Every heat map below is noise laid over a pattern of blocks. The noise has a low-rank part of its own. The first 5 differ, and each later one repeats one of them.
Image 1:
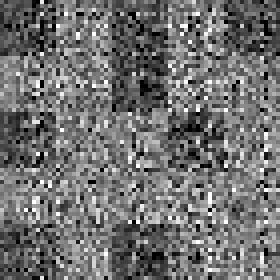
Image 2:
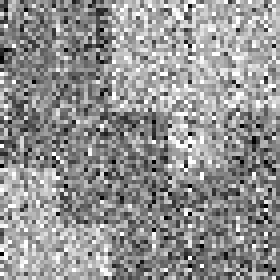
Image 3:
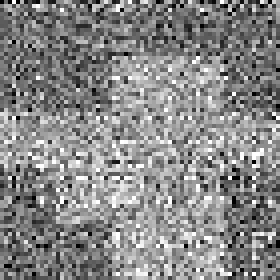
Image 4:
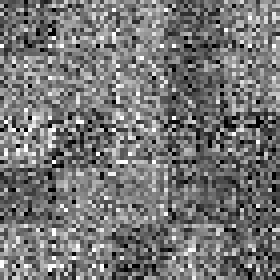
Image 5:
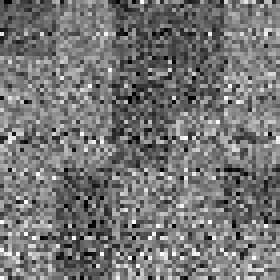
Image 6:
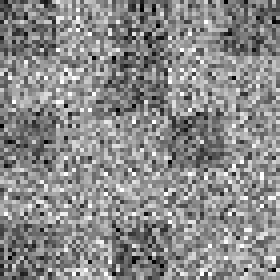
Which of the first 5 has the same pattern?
1
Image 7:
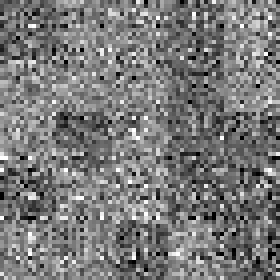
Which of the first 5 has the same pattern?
4
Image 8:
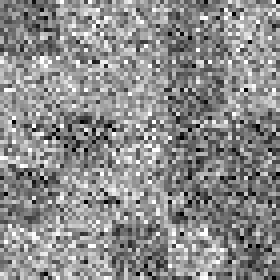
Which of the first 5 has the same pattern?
4
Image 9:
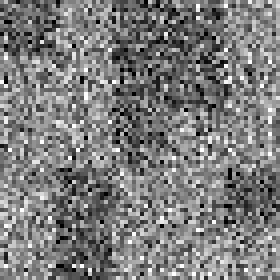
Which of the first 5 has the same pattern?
5
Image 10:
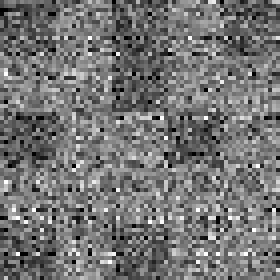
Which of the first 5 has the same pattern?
1
